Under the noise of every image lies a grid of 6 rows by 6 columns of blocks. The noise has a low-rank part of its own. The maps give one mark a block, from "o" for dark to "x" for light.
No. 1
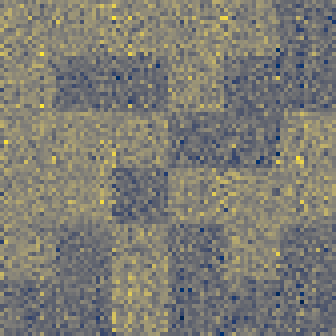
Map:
xxxxxo
xooxoo
xxxoox
xxoxxx
xoxoxo
ooxooo
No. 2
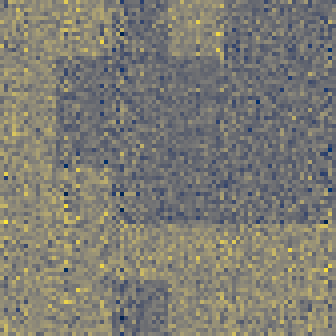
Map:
xxoxoo
xooooo
xooooo
xxoooo
xxxxxx
xxoxxx
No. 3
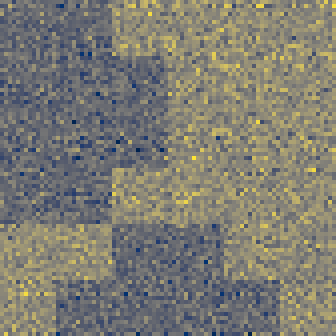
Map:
ooxxxx
oooxxx
oooxxx
ooxxxx
xxooxx
xoooox
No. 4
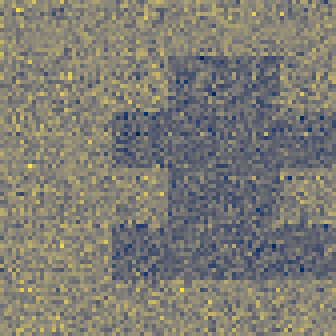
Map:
xxxxxx
xxxoox
xxoooo
xxxoox
xxoooo
xxxxxx
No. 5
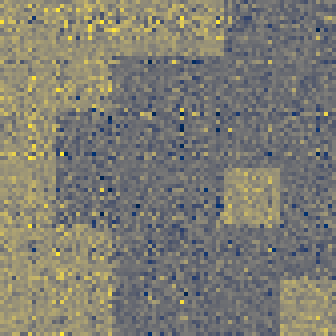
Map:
xxxxoo
xxoooo
xooooo
xoooxo
xxoooo
xxooox
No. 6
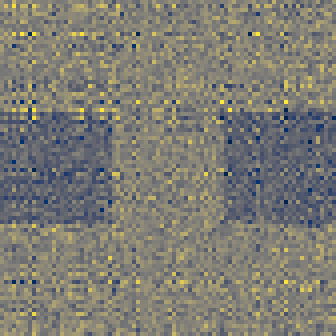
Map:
xxxxxx
xxxxxx
ooxxoo
ooxxoo
xxxxxx
xxxxxx
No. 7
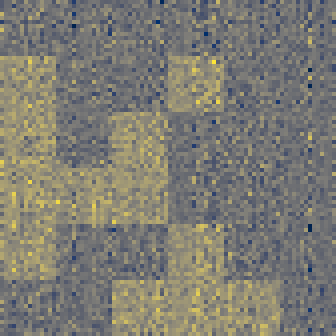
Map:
oooooo
xooxoo
xoxooo
xxxooo
xooxoo
ooxxxo
